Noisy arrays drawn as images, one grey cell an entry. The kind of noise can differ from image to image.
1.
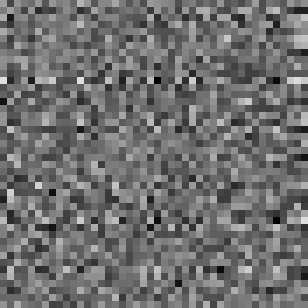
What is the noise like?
low rank plus noise
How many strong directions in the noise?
one
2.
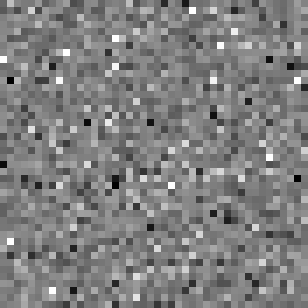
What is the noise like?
heavy tails
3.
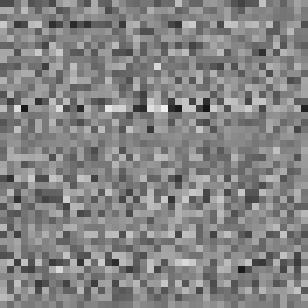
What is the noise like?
rows of uneven size
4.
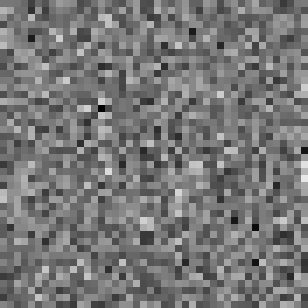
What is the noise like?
low rank plus noise
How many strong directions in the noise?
five to eight
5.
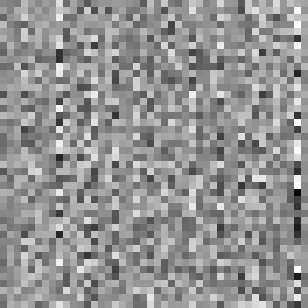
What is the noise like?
columns of uneven size
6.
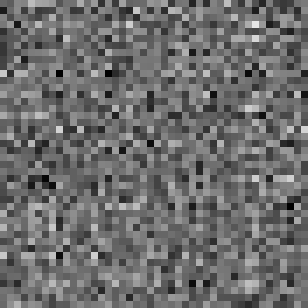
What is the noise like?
low rank plus noise
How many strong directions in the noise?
five to eight
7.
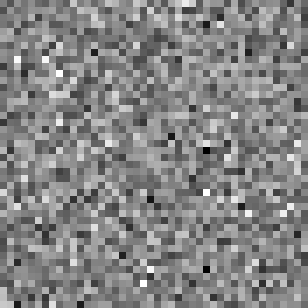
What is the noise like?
independent entries
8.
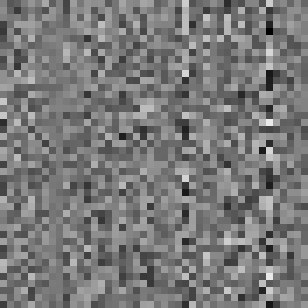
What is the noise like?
columns of uneven size
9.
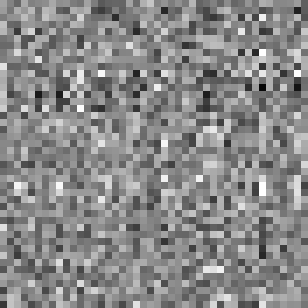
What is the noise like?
low rank plus noise
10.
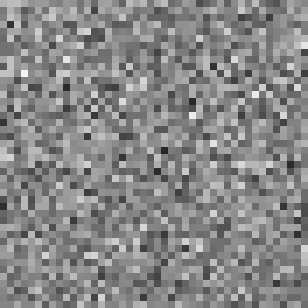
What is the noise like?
independent entries
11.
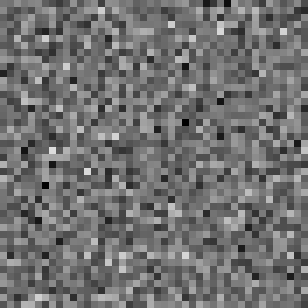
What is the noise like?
independent entries
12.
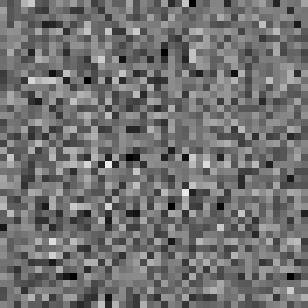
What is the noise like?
low rank plus noise
